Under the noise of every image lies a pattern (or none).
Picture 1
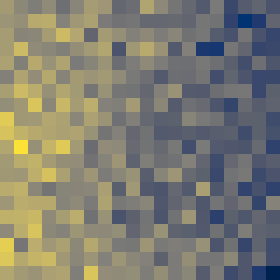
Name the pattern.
a smooth slope
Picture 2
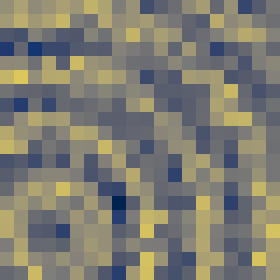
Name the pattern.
rings round one point
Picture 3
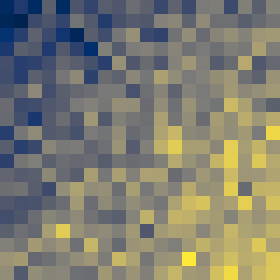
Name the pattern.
a smooth slope
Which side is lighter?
bottom right
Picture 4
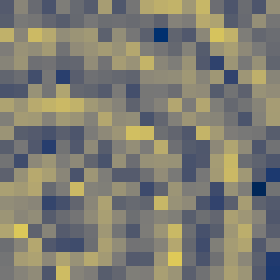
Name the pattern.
rings round one point
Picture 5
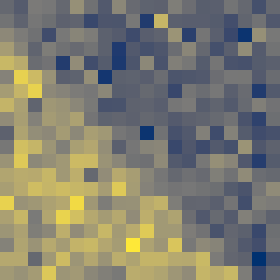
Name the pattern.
a sharp edge
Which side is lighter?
bottom left
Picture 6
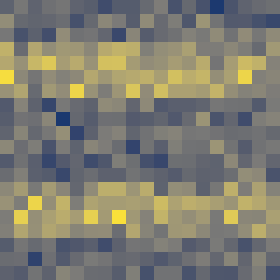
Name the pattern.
horizontal stripes
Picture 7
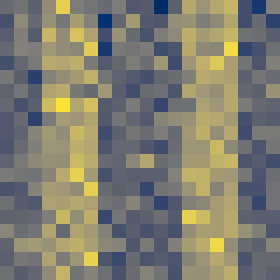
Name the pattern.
vertical stripes
